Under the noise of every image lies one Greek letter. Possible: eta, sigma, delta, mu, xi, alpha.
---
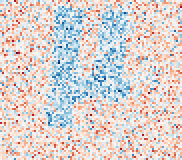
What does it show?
blue mu
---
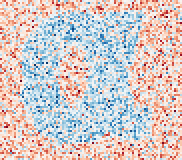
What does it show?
blue alpha
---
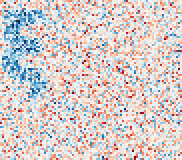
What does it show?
blue xi
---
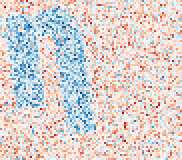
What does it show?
blue eta
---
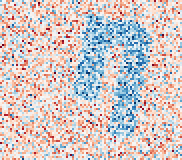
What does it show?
blue eta
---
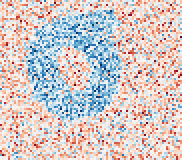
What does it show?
blue sigma
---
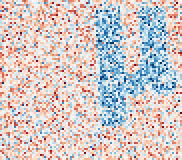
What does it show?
blue mu
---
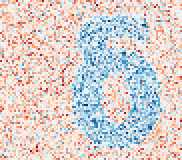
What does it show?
blue delta
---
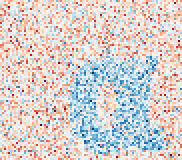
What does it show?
blue alpha
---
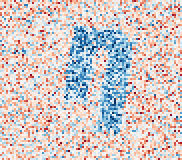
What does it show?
blue eta
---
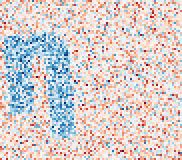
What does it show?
blue eta
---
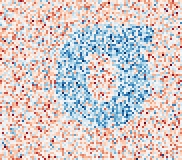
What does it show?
blue sigma
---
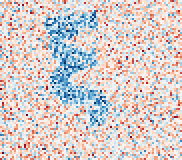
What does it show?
blue xi
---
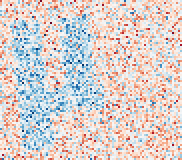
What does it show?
blue mu
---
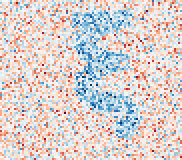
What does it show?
blue xi
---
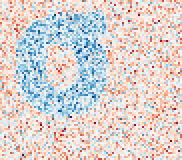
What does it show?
blue sigma
